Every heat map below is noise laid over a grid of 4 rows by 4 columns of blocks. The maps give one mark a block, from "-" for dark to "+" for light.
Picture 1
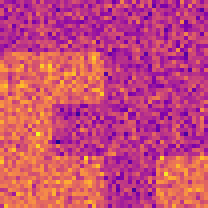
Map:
- - - -
+ + - -
+ - - -
+ + - +
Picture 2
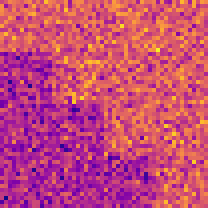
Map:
+ + + +
- + + +
- - + +
- - - +
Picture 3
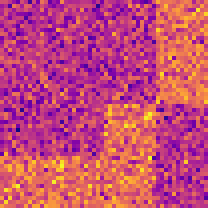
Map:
- - - +
- - - +
- - + -
+ + + -
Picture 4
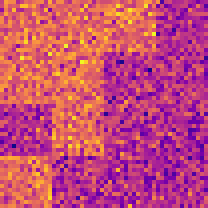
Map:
+ + + -
+ + - -
- + - -
+ - - -
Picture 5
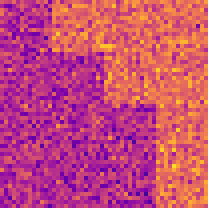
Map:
- + + +
- - + +
- - - +
- - - +
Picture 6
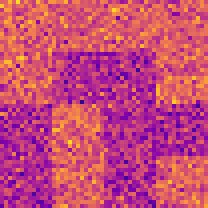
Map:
+ + + +
+ - - +
- + - -
- + - +
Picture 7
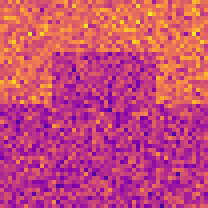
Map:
+ + + +
+ - - +
- - - -
- - - -
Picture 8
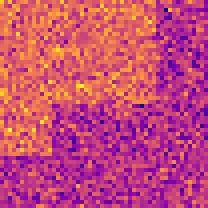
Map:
+ + + -
+ + + -
+ - - -
- - - -
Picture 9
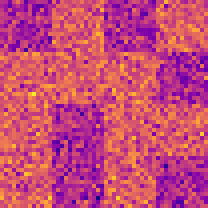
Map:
- + - +
+ + + -
+ - + +
+ - + -
